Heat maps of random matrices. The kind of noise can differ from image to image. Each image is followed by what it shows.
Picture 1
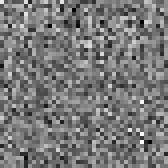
low rank plus noise
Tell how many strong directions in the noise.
five to eight
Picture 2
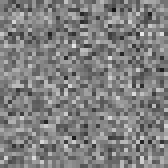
low rank plus noise
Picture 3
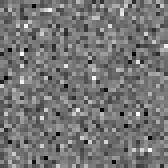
heavy tails
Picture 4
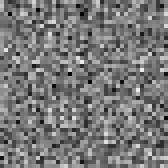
low rank plus noise
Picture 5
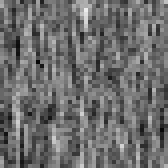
streaked along the columns
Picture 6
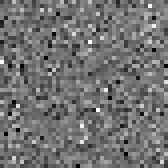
heavy tails
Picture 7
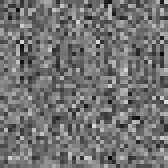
low rank plus noise
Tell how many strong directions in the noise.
two
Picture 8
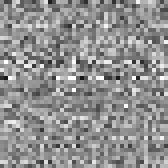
rows of uneven size
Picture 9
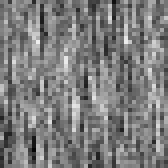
streaked along the columns
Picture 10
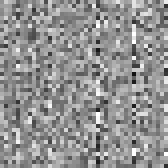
columns of uneven size
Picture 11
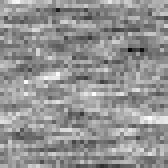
streaked along the rows
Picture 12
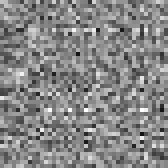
low rank plus noise
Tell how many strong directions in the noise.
three or four
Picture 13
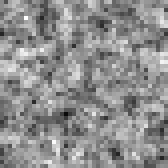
blotchy
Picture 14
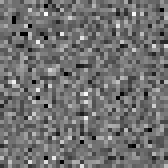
heavy tails
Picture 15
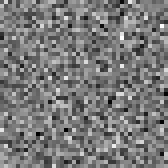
independent entries
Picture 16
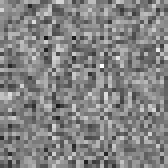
low rank plus noise
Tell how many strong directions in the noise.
two
